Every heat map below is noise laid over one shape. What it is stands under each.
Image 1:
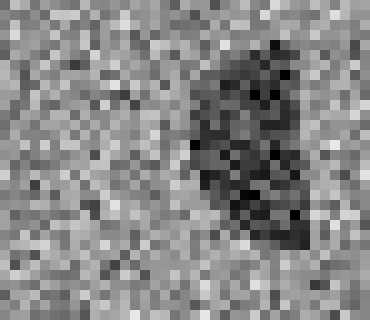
dark half disc
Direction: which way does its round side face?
left
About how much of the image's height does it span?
two thirds
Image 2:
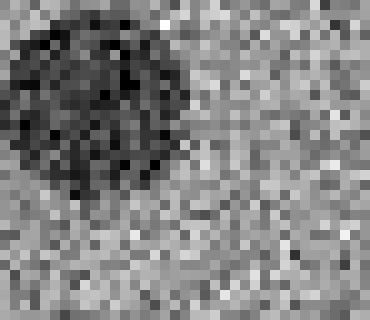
dark disc
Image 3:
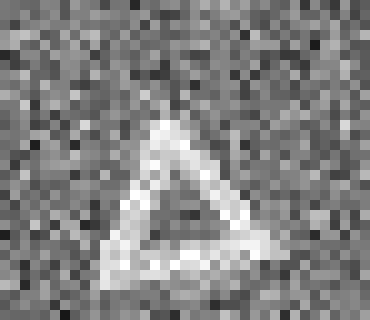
light triangle frame
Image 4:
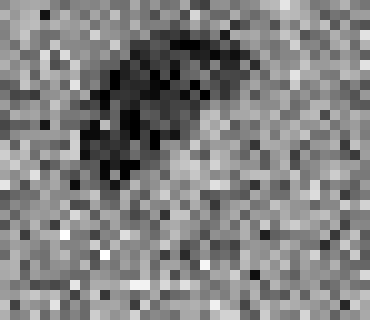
dark half disc
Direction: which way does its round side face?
up and left
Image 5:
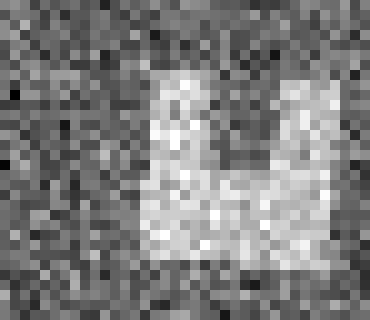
light square with a notch
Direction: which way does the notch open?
up
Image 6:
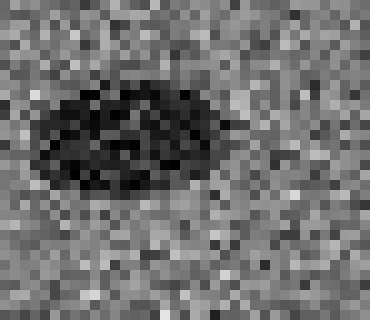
dark ellipse
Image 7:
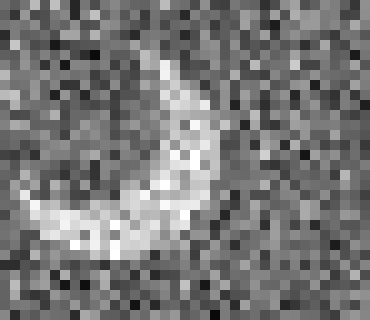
light crescent
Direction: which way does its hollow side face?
up and left
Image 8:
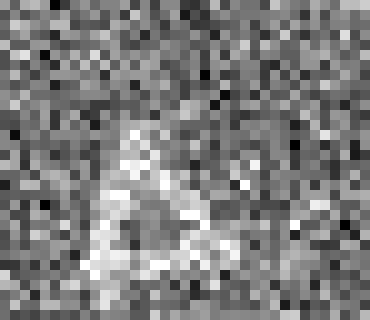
light triangle frame
